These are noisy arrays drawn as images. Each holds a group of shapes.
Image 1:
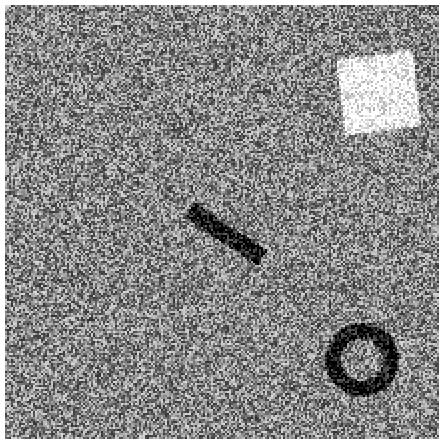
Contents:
top right: light square; centre: dark bar; bottom right: dark ring
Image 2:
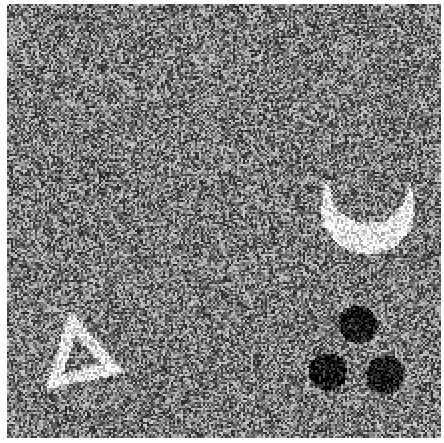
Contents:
middle right: light crescent; bottom left: light triangle frame; bottom right: dark three dots
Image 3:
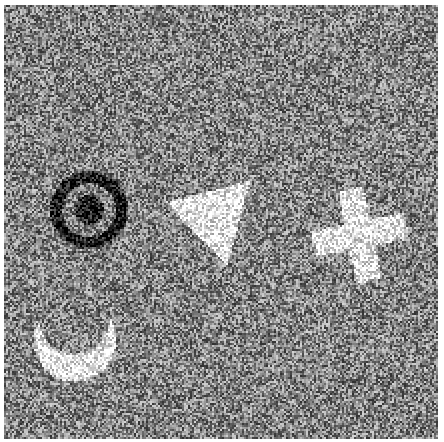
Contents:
middle left: dark bullseye; centre: light triangle; middle right: light cross; bottom left: light crescent
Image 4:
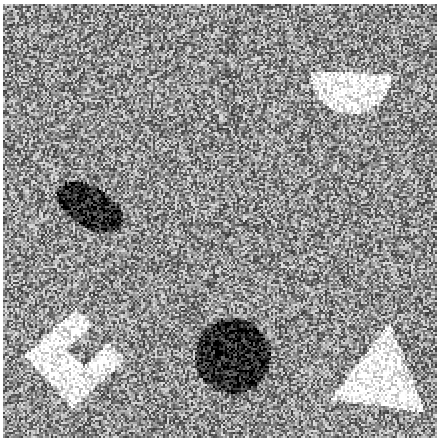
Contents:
top right: light half disc; middle left: dark ellipse; bottom left: light square with a notch; bottom middle: dark disc; bottom right: light triangle
